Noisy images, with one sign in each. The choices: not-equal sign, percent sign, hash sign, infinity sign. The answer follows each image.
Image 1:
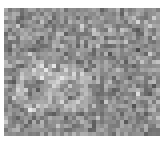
light infinity sign
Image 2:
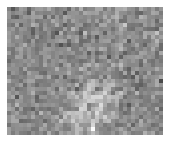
light hash sign, bottom middle
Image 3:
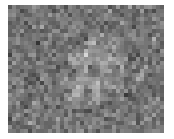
light hash sign
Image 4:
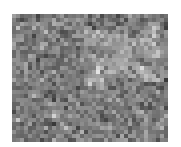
light not-equal sign
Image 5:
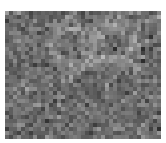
light infinity sign
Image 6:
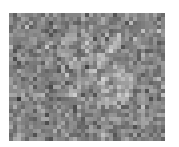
light percent sign
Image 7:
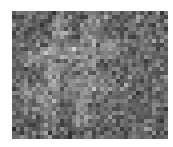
light hash sign
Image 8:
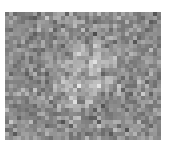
light hash sign
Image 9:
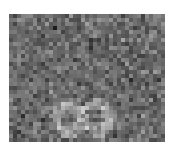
light infinity sign, bottom middle
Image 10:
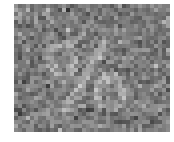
light percent sign
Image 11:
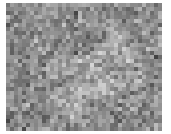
light not-equal sign
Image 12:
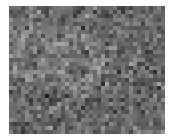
light infinity sign
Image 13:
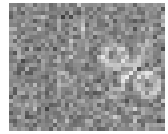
light percent sign, middle right
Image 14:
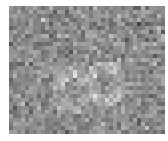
light infinity sign
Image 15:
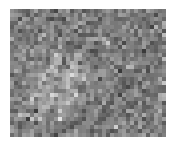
light hash sign
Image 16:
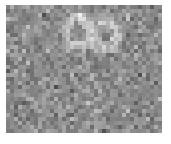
light infinity sign, top middle
